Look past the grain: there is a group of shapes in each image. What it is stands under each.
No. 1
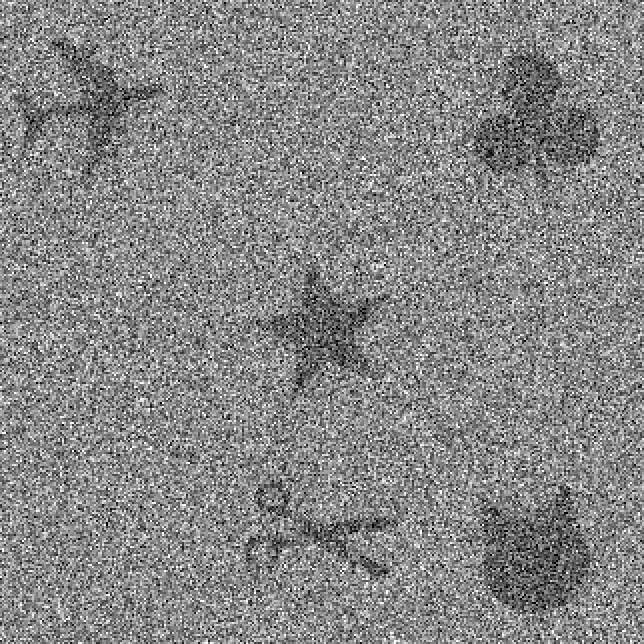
top left: airplane; top right: club; centre: star; bottom middle: pair of scissors; bottom right: cat's head
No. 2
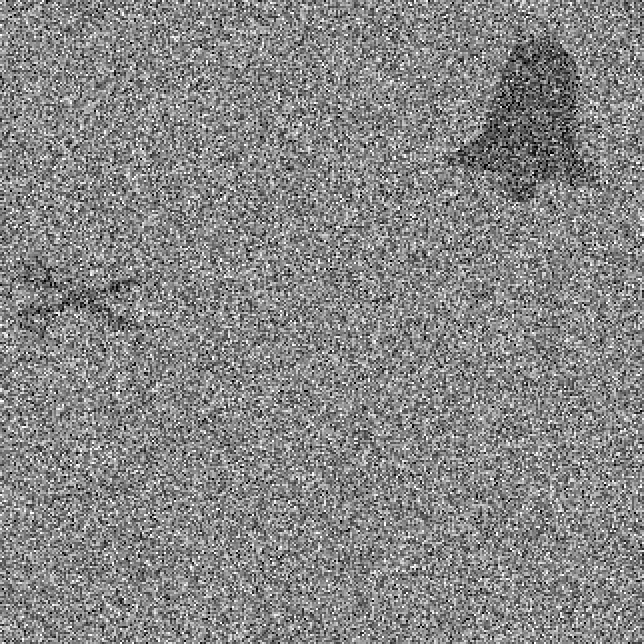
top right: bell; middle left: pair of scissors
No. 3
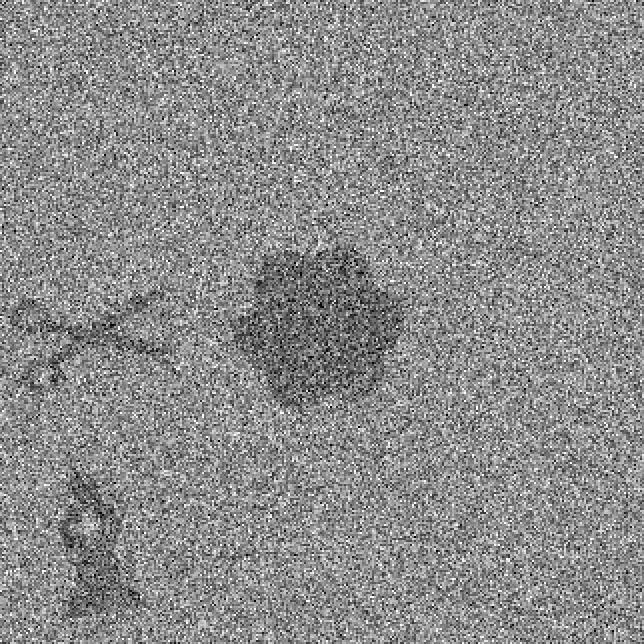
middle left: pair of scissors; centre: flower; bottom left: chess bishop
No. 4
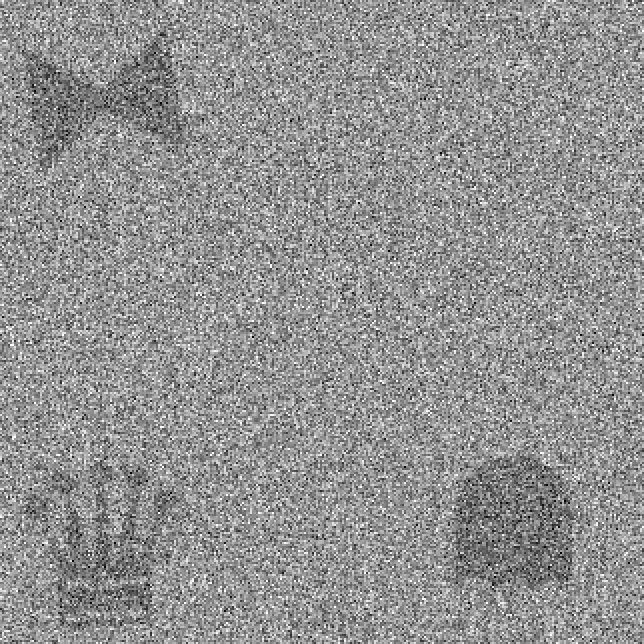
top left: bow tie; bottom left: chess queen; bottom right: ghost
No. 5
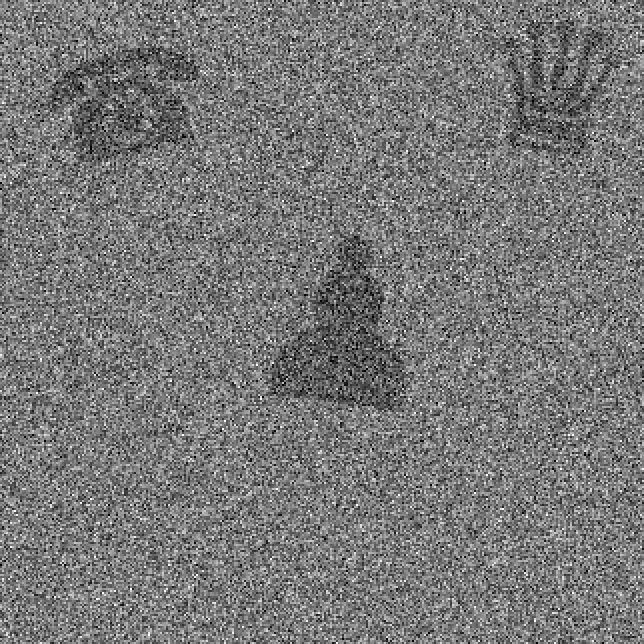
top left: telephone; top right: chess queen; centre: chess pawn
